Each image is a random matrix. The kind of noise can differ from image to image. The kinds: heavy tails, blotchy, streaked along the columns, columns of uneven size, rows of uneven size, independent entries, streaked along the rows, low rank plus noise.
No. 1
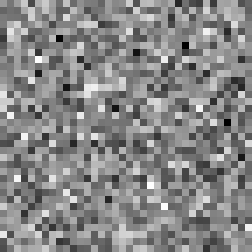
independent entries
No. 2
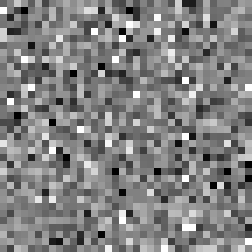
heavy tails
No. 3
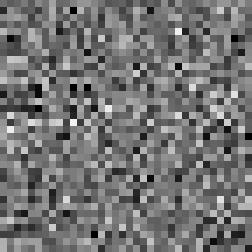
low rank plus noise
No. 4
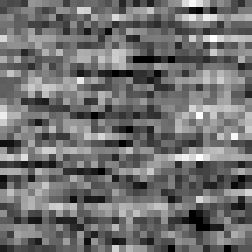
streaked along the rows
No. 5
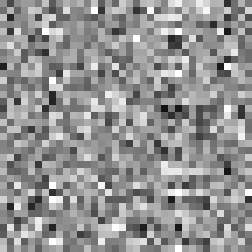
low rank plus noise
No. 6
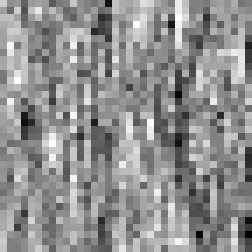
streaked along the columns
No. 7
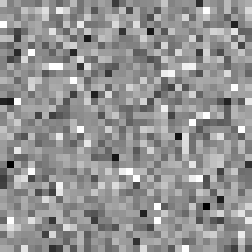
heavy tails
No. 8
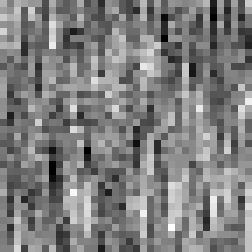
streaked along the columns
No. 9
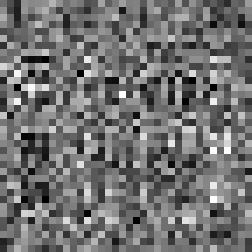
low rank plus noise
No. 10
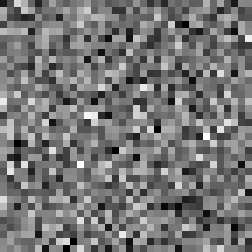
independent entries
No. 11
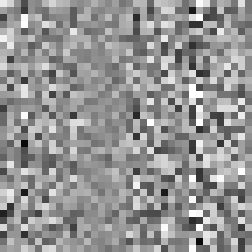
columns of uneven size
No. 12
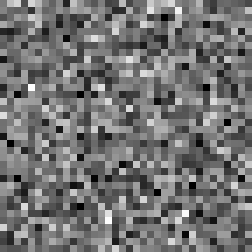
independent entries
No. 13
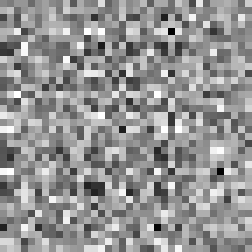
low rank plus noise
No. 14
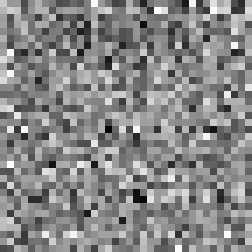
low rank plus noise
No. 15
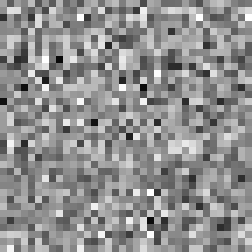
low rank plus noise
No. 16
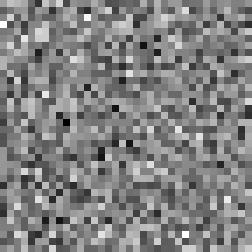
independent entries
